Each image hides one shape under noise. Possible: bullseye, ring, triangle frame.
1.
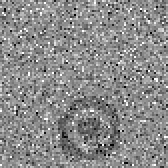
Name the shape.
bullseye
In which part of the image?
bottom middle
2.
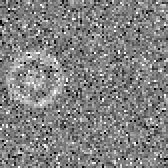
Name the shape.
bullseye
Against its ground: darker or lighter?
lighter
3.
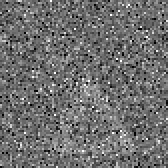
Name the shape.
triangle frame
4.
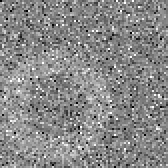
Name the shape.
ring
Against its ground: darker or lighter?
lighter
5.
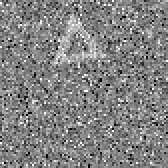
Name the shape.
triangle frame
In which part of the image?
top middle
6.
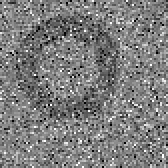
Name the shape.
ring
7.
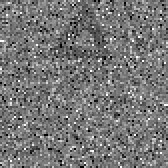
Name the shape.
triangle frame
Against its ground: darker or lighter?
darker
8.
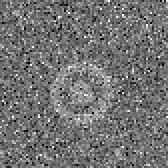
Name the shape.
bullseye
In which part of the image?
centre
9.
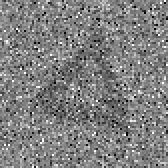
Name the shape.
triangle frame
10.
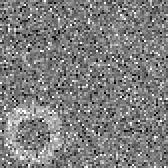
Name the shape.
ring
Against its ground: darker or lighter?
lighter
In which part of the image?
bottom left
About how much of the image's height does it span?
a third
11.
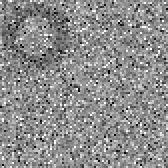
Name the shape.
ring
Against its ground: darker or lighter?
darker
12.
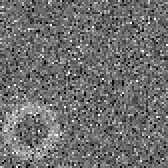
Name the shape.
ring
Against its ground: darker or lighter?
lighter
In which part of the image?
bottom left
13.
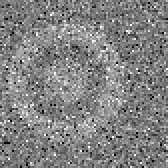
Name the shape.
bullseye
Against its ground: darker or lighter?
lighter
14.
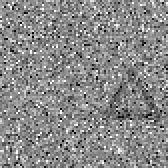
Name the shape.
triangle frame
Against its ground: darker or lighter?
darker
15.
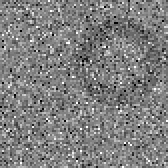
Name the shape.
ring
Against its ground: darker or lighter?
darker
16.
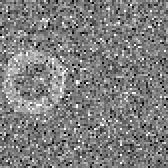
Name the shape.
ring
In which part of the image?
middle left
